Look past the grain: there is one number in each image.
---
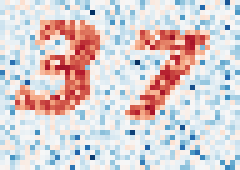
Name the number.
37
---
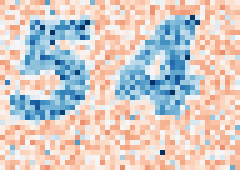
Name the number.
54
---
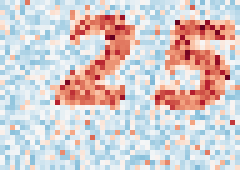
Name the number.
25
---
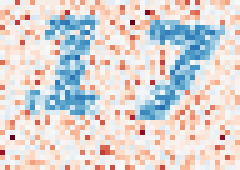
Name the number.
17
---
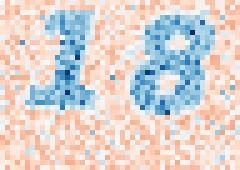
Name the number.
18
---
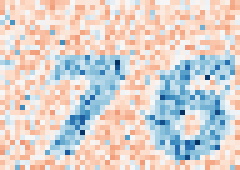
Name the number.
76
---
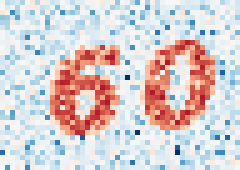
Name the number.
60
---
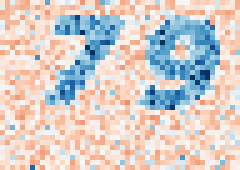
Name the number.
79
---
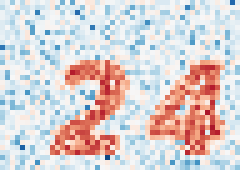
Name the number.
24
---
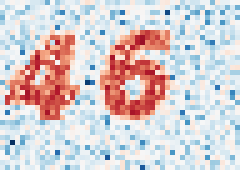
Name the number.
46
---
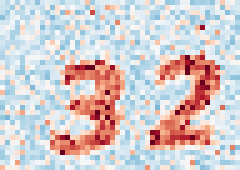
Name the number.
32
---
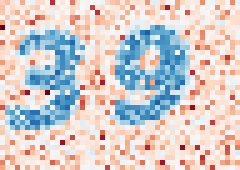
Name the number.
39
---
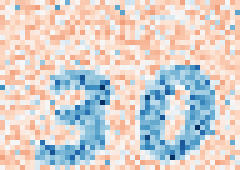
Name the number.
30
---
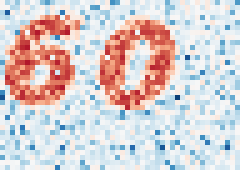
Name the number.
60
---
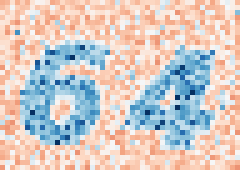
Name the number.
64
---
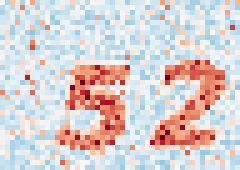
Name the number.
52
